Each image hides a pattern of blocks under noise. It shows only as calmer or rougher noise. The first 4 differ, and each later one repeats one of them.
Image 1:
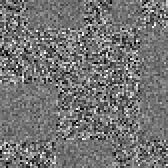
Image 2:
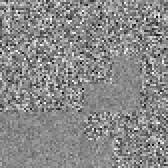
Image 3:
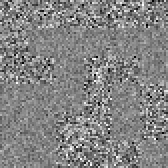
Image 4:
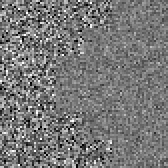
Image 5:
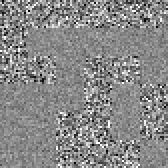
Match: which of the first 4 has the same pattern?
3
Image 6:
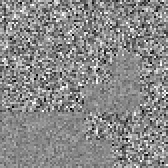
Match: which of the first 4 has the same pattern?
2
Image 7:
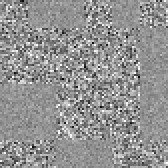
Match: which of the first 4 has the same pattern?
1
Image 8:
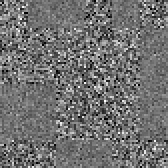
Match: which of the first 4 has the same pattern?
1
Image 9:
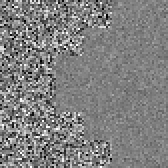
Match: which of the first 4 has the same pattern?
4
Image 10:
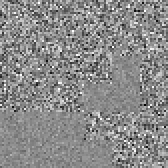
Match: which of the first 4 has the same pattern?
2
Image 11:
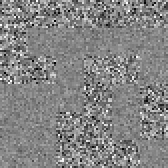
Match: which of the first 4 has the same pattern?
3
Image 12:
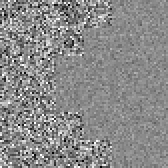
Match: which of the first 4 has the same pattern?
4
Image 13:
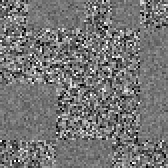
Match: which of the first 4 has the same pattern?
1
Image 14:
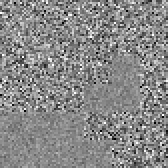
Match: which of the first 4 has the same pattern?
2
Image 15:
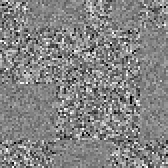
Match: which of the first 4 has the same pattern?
1
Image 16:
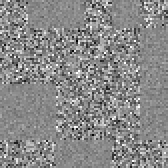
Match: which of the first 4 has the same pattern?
1
